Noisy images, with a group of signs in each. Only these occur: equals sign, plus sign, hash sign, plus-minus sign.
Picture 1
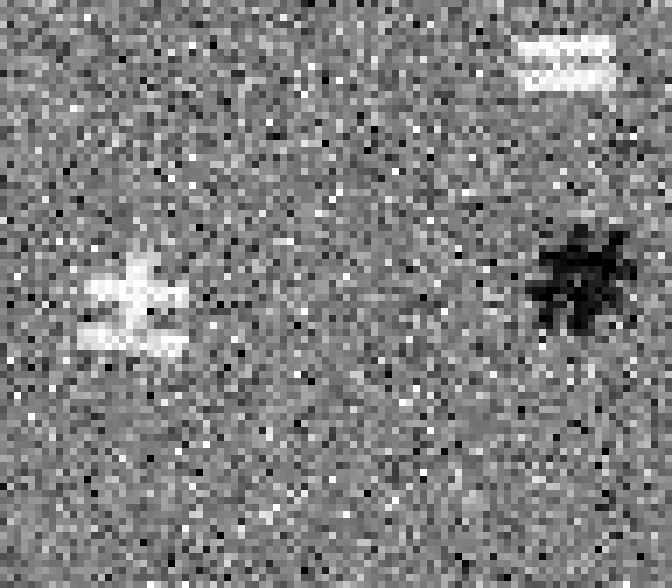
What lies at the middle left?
plus-minus sign
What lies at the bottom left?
nothing
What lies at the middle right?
hash sign
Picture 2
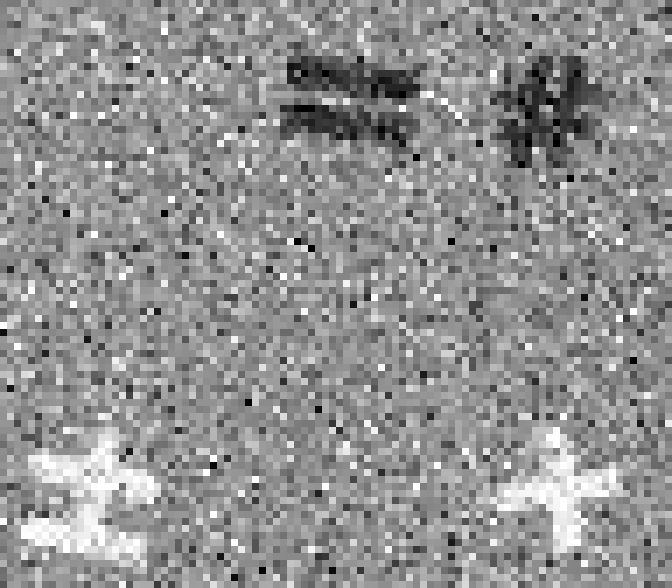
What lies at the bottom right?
plus sign
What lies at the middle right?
nothing
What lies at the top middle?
equals sign
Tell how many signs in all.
4
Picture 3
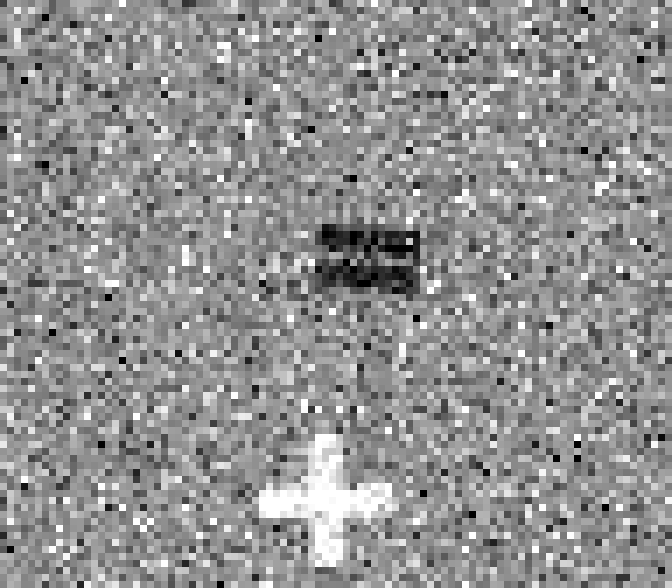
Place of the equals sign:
centre
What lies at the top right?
nothing
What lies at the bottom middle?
plus sign
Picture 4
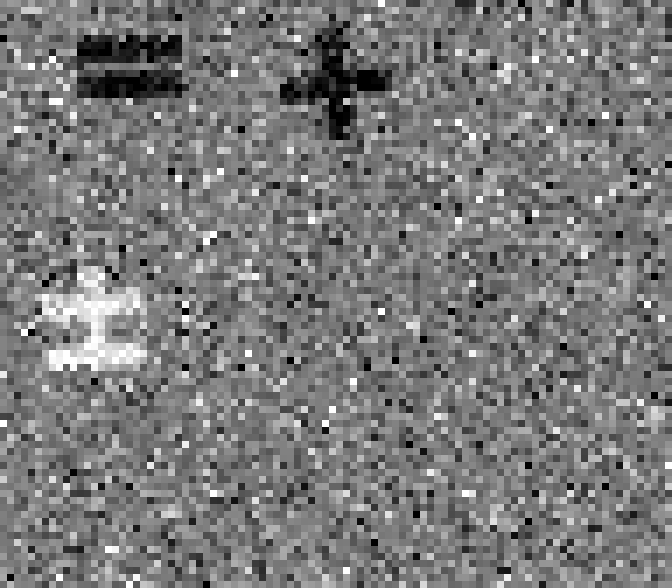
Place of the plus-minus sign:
middle left
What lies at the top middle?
plus sign
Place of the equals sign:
top left
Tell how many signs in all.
3
